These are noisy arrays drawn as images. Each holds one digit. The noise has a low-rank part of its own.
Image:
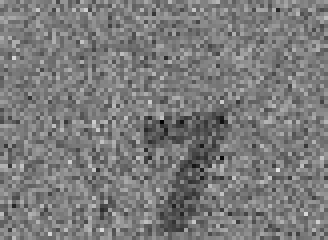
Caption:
dark 7
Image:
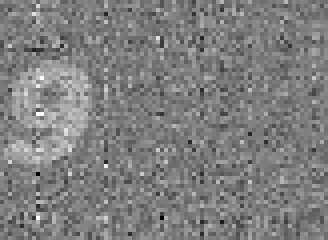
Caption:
light 9, middle left
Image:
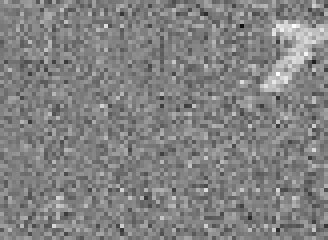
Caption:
light 7, top right
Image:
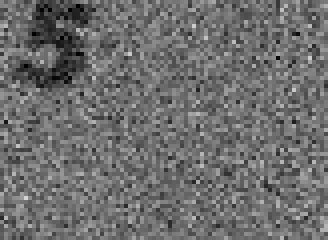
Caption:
dark 5, top left
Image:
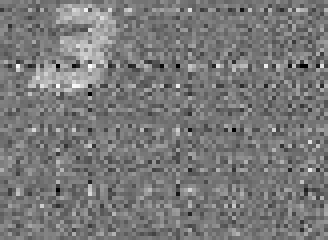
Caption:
light 3, top left
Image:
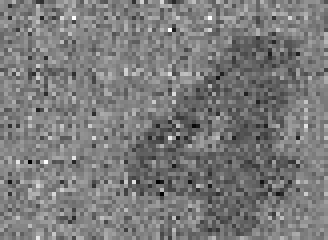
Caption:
dark 4
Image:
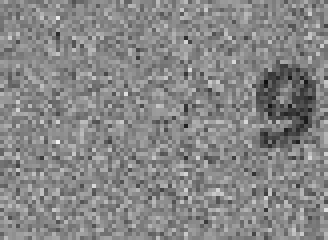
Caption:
dark 9, middle right
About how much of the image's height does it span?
a third
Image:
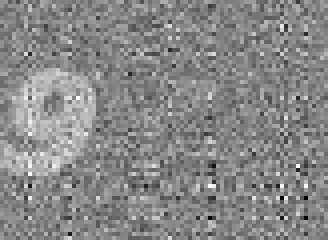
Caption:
light 9, middle left
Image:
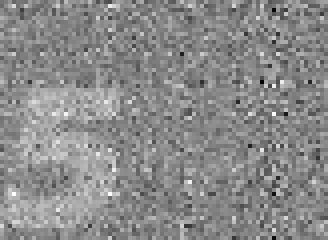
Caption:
light 5
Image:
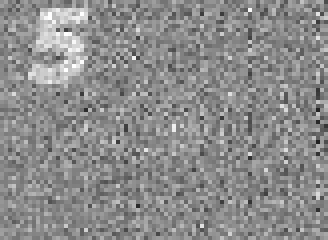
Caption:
light 5, top left
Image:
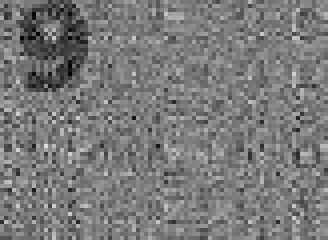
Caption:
dark 9, top left
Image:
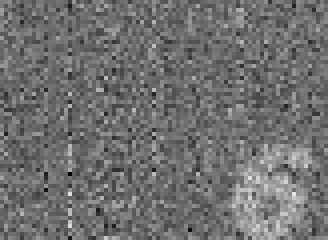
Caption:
light 6, bottom right
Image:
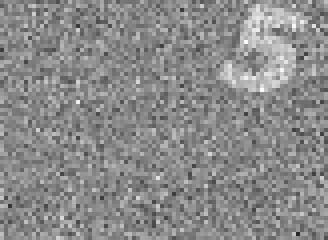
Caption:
light 5, top right
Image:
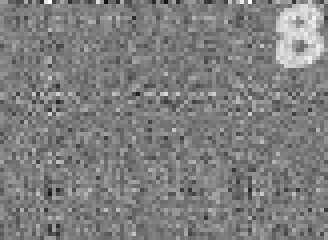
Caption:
light 8, top right
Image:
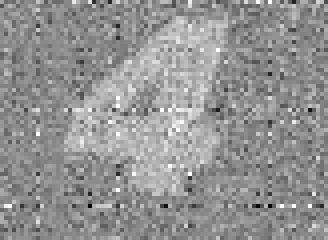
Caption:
light 4
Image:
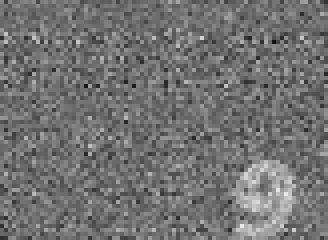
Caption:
light 9, bottom right
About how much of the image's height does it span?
a third
